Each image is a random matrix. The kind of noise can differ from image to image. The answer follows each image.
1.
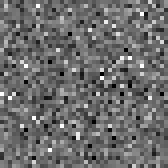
heavy tails
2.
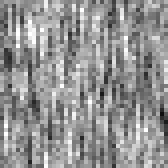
streaked along the columns
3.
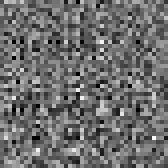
low rank plus noise
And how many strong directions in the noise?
two
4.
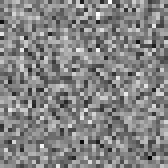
independent entries
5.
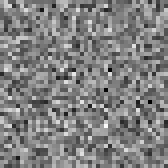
low rank plus noise
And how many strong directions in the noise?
three or four
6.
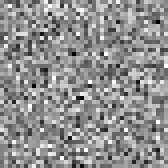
independent entries
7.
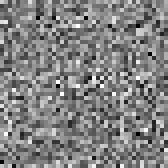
low rank plus noise
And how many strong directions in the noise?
five to eight
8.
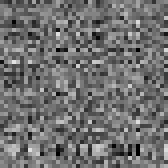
low rank plus noise
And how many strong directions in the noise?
one
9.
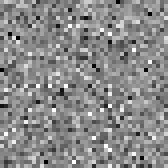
heavy tails
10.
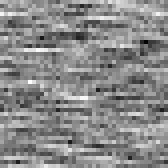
streaked along the rows
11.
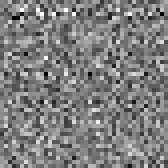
low rank plus noise
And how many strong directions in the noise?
three or four
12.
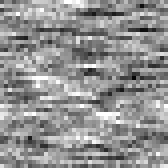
streaked along the rows
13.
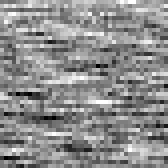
streaked along the rows
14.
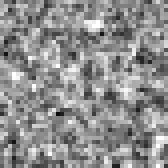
blotchy
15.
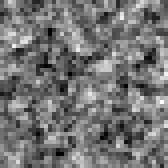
blotchy
